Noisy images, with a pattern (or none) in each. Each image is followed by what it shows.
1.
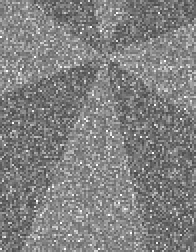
spokes from one point
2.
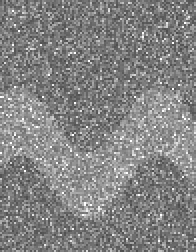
a wavy band
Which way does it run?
left to right
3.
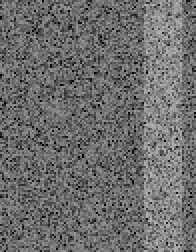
one vertical stripe
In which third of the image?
right
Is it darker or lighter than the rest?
lighter
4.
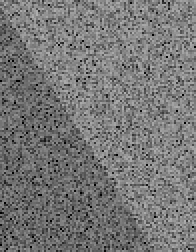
a sharp edge
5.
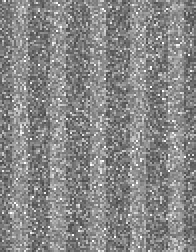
vertical stripes
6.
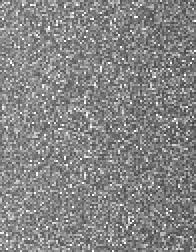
a smooth slope
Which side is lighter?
left
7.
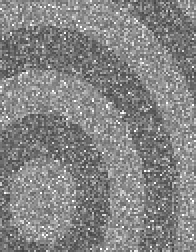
rings round one point
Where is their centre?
bottom left
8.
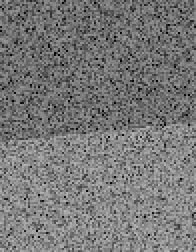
a sharp edge
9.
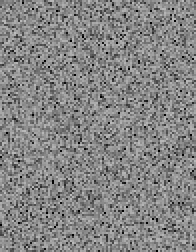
only noise
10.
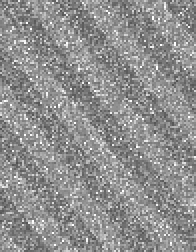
diagonal stripes
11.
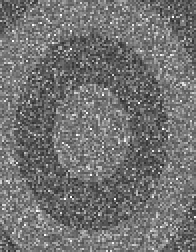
rings round one point
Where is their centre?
centre
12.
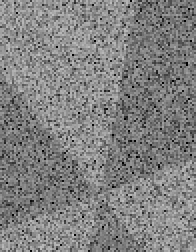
spokes from one point
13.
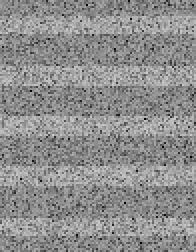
horizontal stripes
